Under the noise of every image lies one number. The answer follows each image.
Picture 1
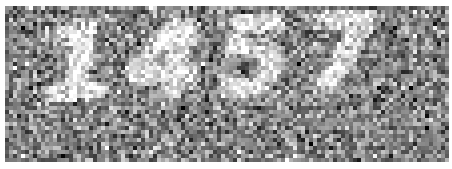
1457
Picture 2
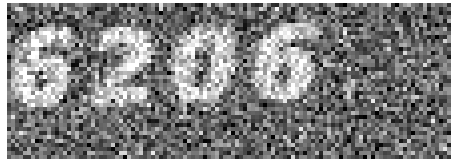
6206
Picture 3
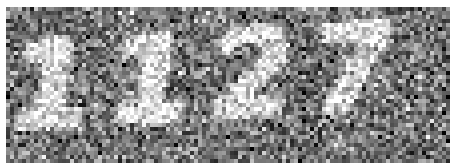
1127
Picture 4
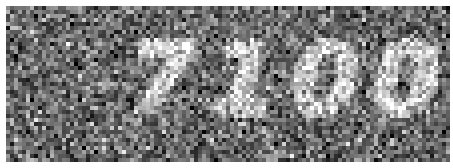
7100
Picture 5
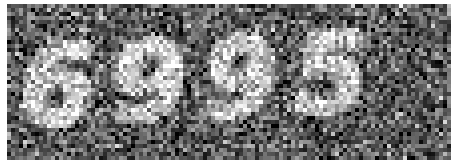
6995
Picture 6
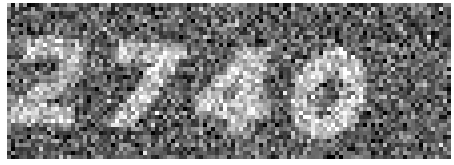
2740
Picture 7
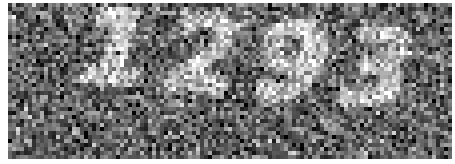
1293
